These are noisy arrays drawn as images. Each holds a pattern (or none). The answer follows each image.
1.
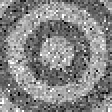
rings round one point
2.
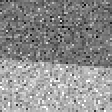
a sharp edge
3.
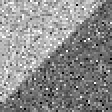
a sharp edge
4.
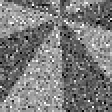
spokes from one point
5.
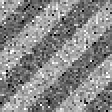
diagonal stripes
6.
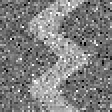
a wavy band
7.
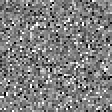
only noise
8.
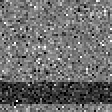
one horizontal stripe
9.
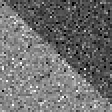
a sharp edge
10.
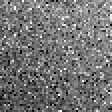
a smooth slope
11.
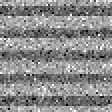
horizontal stripes
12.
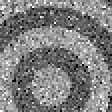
rings round one point
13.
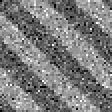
diagonal stripes
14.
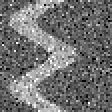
a wavy band
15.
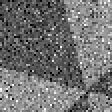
spokes from one point
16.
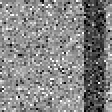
one vertical stripe
